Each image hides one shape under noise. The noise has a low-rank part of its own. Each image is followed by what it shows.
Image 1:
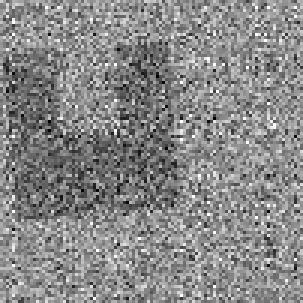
dark square with a notch
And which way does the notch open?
up
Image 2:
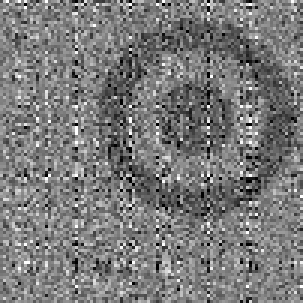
dark bullseye
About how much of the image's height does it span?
two thirds
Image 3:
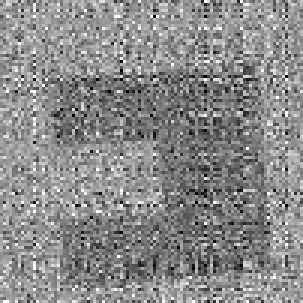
dark square with a notch
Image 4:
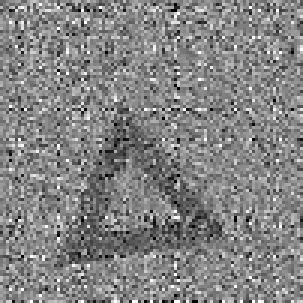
dark triangle frame
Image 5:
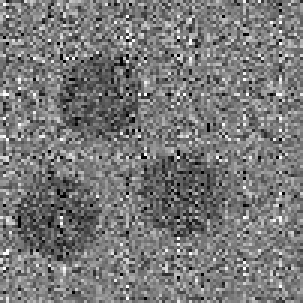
dark three dots
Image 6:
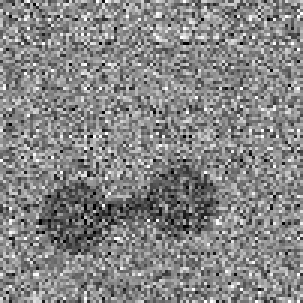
dark dumbbell
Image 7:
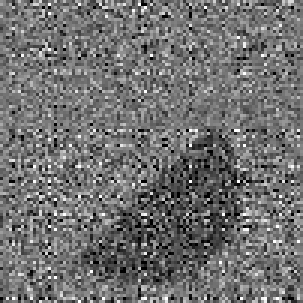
dark half disc
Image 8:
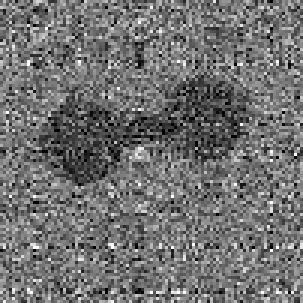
dark dumbbell
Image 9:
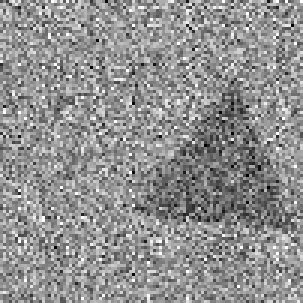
dark triangle
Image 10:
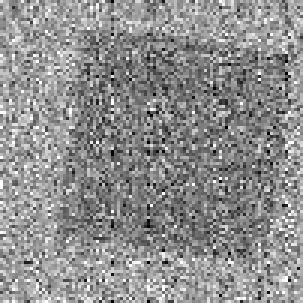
dark square
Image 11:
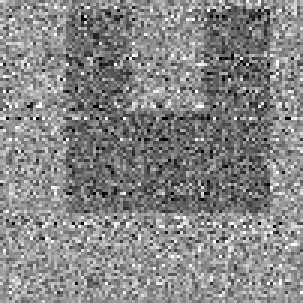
dark square with a notch
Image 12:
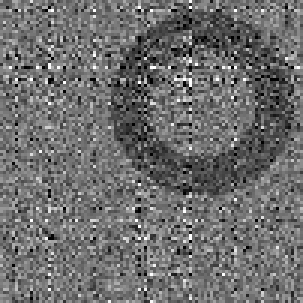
dark ring
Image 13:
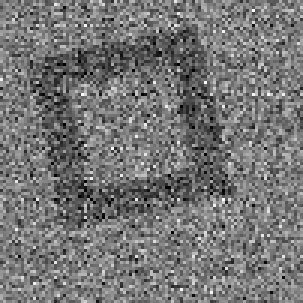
dark square frame
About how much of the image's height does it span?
two thirds
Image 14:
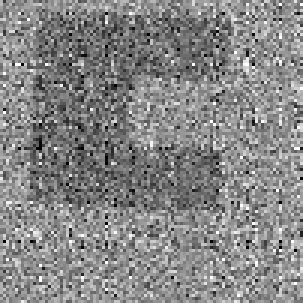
dark square with a notch
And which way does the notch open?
right
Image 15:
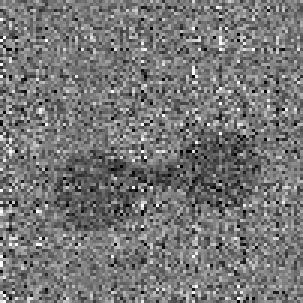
dark dumbbell
